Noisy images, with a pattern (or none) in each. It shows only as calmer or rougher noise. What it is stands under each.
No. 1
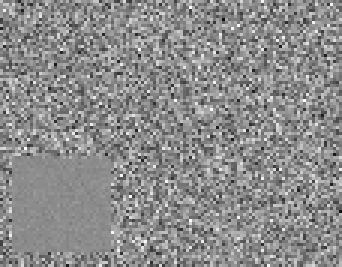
one block
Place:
bottom left
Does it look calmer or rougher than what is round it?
calmer
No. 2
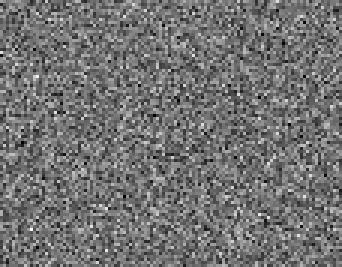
only noise
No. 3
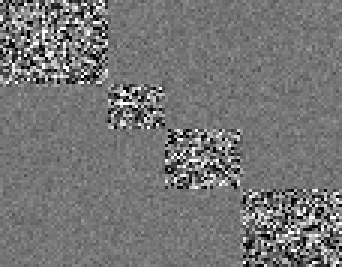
blocks along the diagonal
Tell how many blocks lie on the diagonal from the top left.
4
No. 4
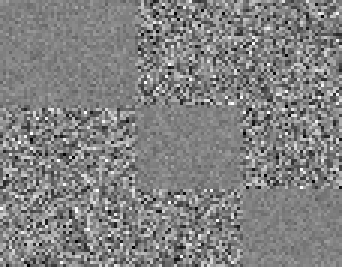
blocks along the diagonal
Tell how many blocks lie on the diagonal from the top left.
3
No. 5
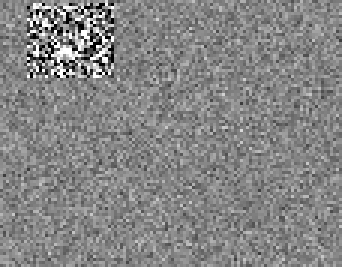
one block
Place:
top left
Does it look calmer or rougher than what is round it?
rougher
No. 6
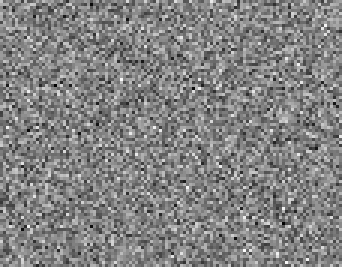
only noise
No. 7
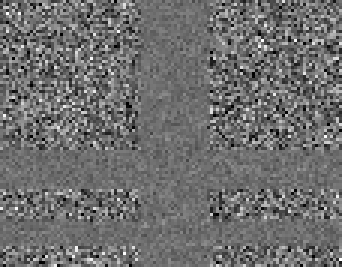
bands of rows crossing bands of columns
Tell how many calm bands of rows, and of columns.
2 and 1
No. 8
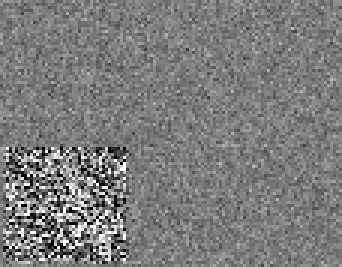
one block
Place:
bottom left
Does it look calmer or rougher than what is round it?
rougher
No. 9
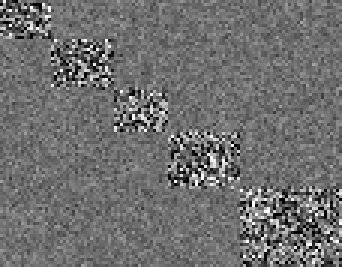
blocks along the diagonal
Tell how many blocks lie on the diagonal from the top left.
5
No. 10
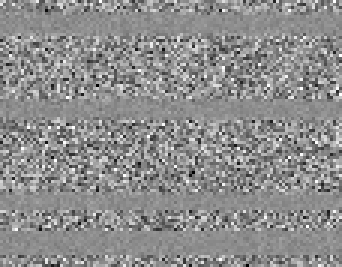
bands of rows
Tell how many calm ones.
4
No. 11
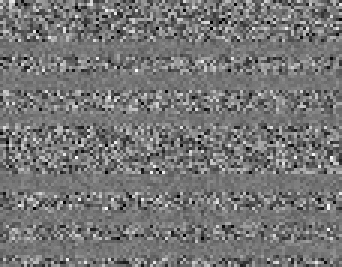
bands of rows
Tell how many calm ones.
6
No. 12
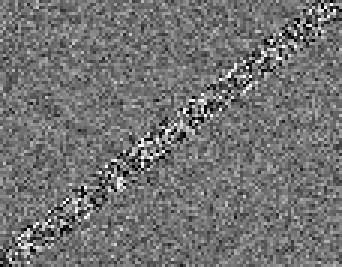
a diagonal band
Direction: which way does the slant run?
bottom left to top right
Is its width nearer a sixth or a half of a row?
a sixth
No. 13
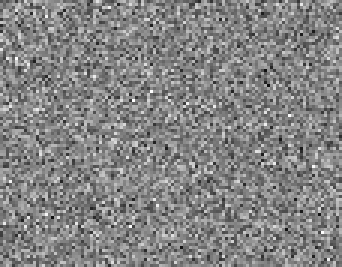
only noise
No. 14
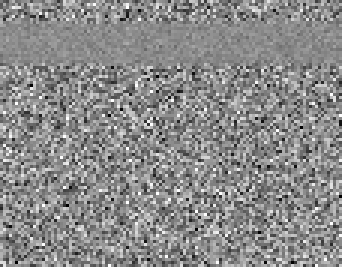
one band of rows
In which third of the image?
top
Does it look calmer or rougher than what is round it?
calmer
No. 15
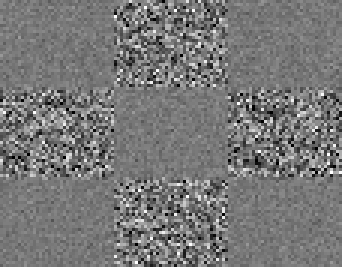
a checkerboard
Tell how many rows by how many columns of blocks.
3 by 3
